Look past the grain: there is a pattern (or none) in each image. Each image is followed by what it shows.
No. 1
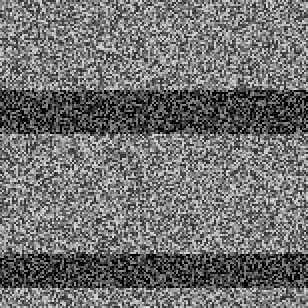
bands of rows
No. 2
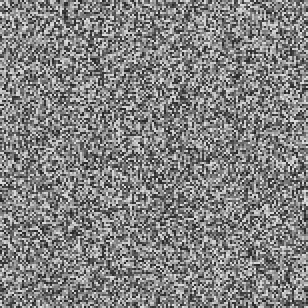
only noise
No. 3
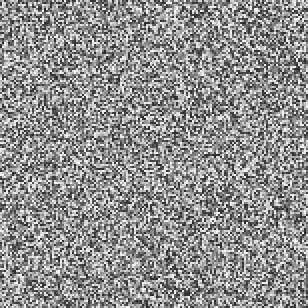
only noise
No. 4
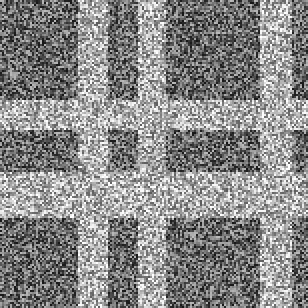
bands of rows crossing bands of columns
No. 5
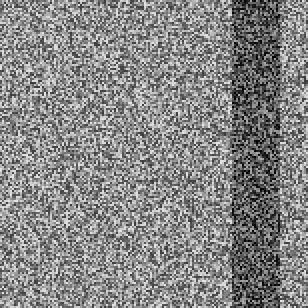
one band of columns
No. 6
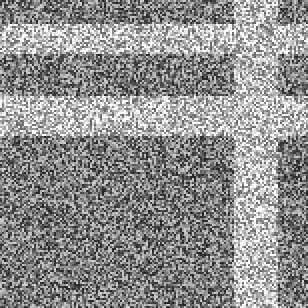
bands of rows crossing bands of columns
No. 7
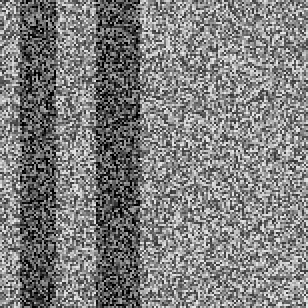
bands of columns
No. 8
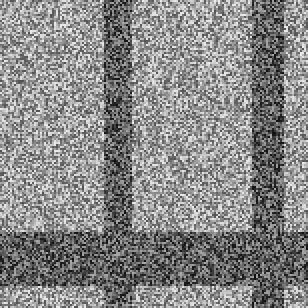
bands of rows crossing bands of columns
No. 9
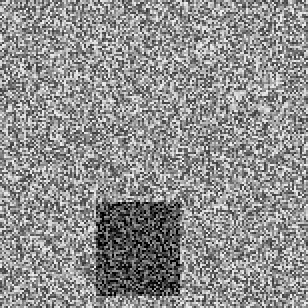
one block
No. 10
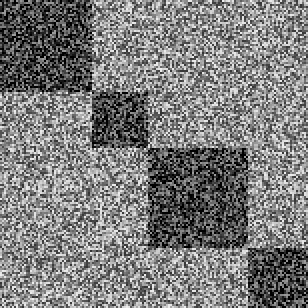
blocks along the diagonal
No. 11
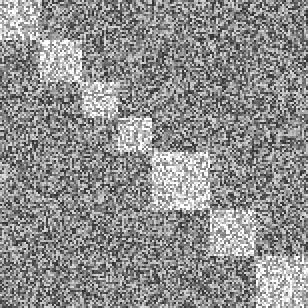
blocks along the diagonal
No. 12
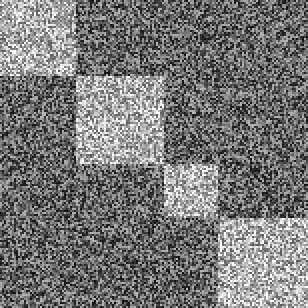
blocks along the diagonal
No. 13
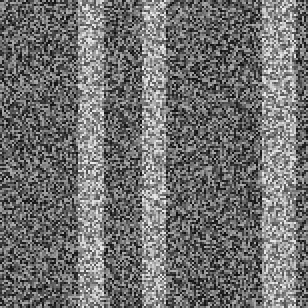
bands of columns
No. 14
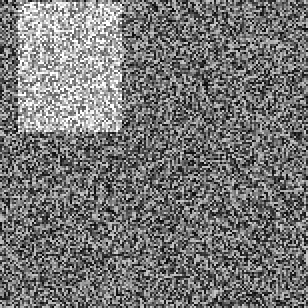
one block
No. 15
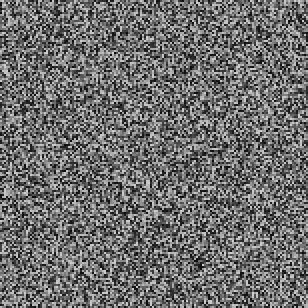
only noise
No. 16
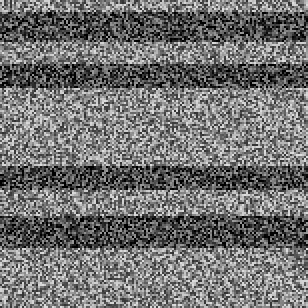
bands of rows
